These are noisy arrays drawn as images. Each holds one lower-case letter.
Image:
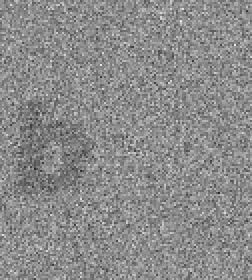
b
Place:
middle left
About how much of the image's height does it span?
a third
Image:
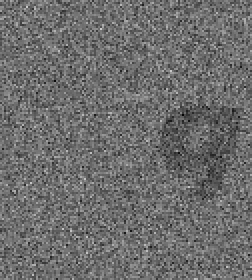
q
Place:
middle right
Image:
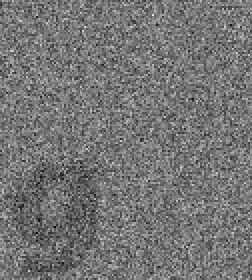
g
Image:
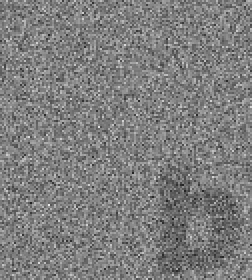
b
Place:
bottom right
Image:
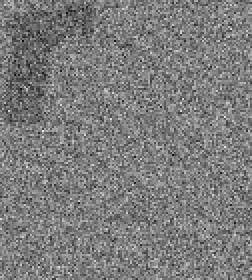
r
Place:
top left
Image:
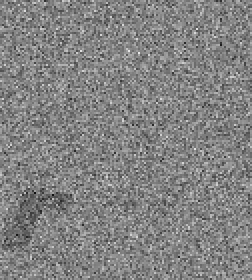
r
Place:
bottom left
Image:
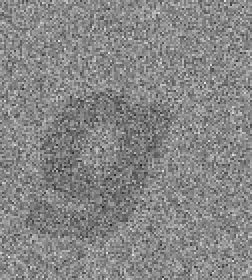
g
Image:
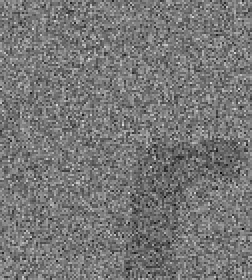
r
